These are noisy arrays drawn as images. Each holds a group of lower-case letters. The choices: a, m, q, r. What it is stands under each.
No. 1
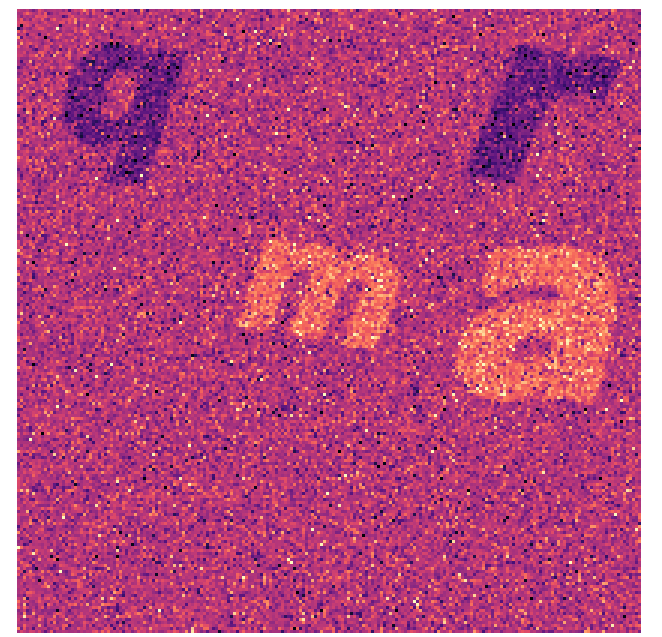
top left: dark q; top right: dark r; centre: light m; middle right: light a
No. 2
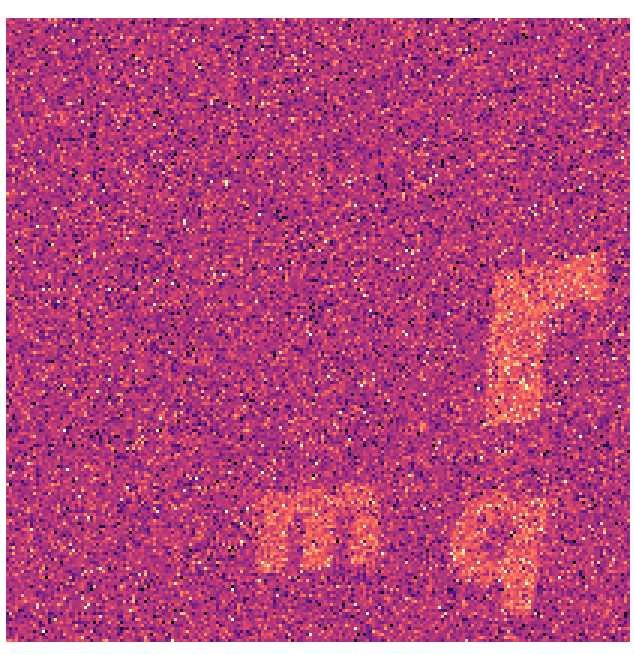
middle right: light r; bottom middle: light m; bottom right: light q
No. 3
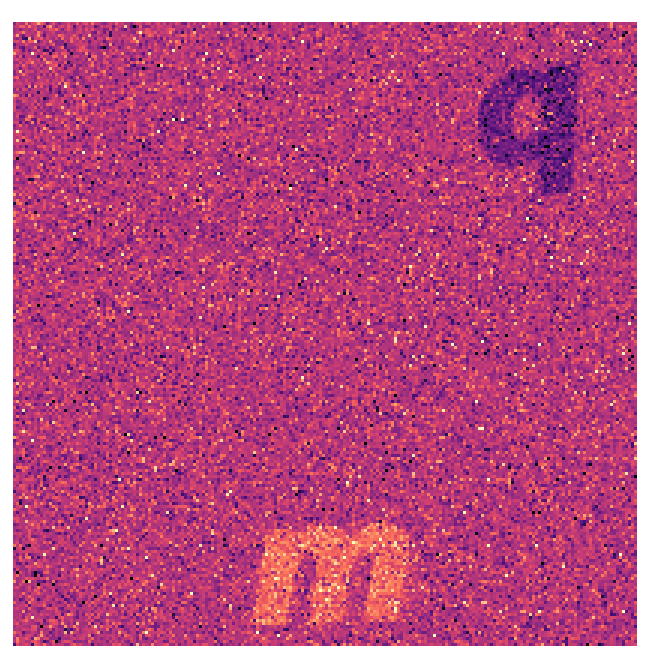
top right: dark q; bottom middle: light m
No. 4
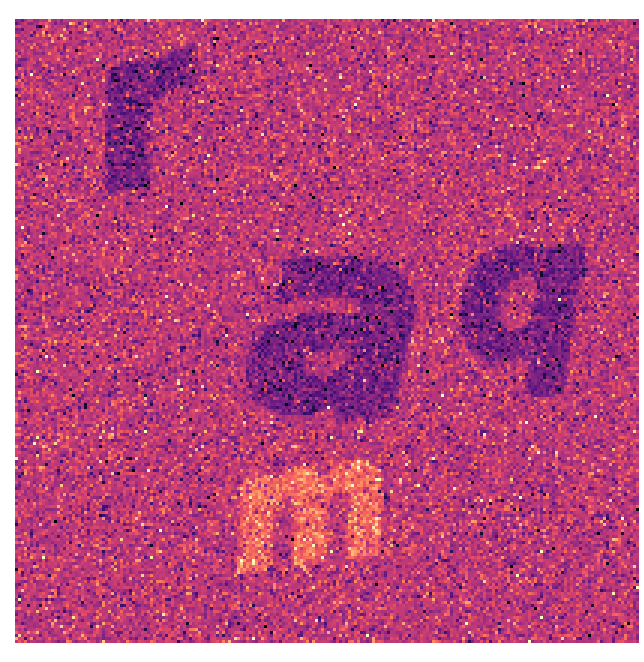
top left: dark r; centre: dark a; middle right: dark q; bottom middle: light m
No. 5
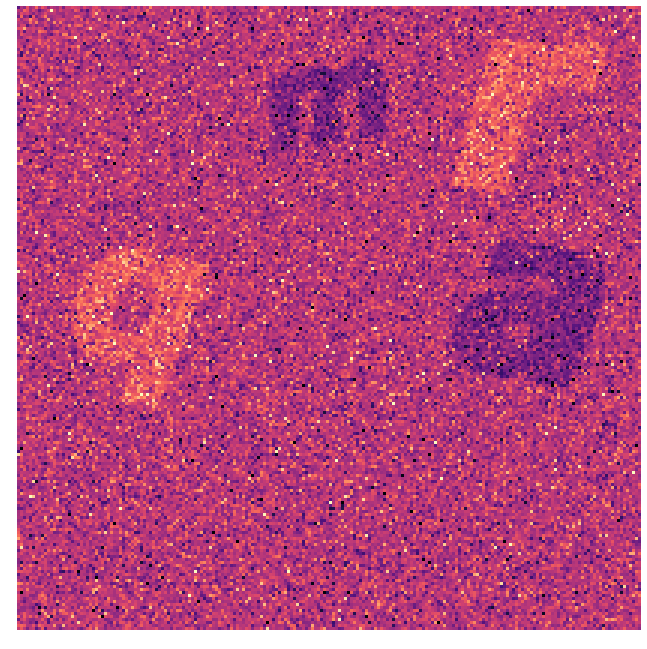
top middle: dark m; top right: light r; middle left: light q; middle right: dark a
